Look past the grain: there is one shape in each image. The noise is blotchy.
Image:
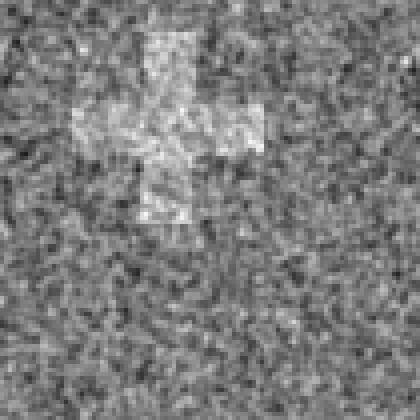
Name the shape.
cross
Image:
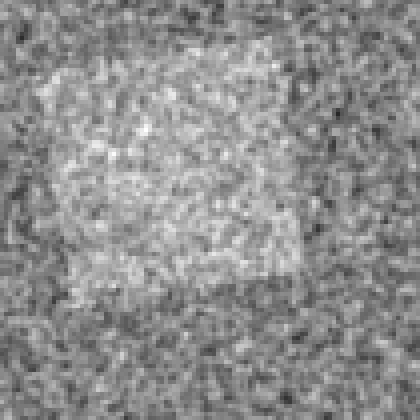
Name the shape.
square
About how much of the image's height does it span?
two thirds
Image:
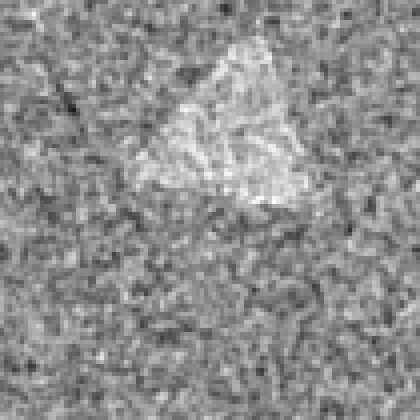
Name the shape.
triangle
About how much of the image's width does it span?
half
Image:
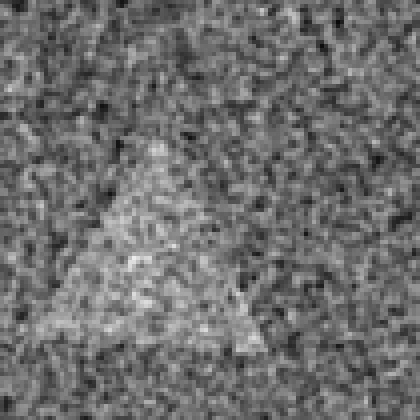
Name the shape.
triangle
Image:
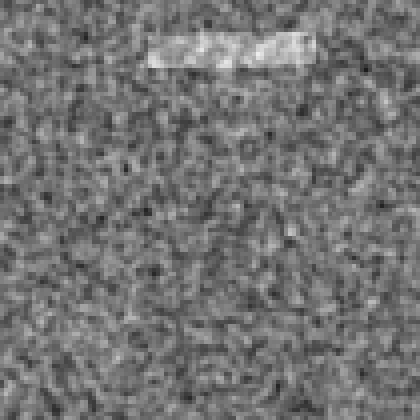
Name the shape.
bar
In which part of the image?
top middle
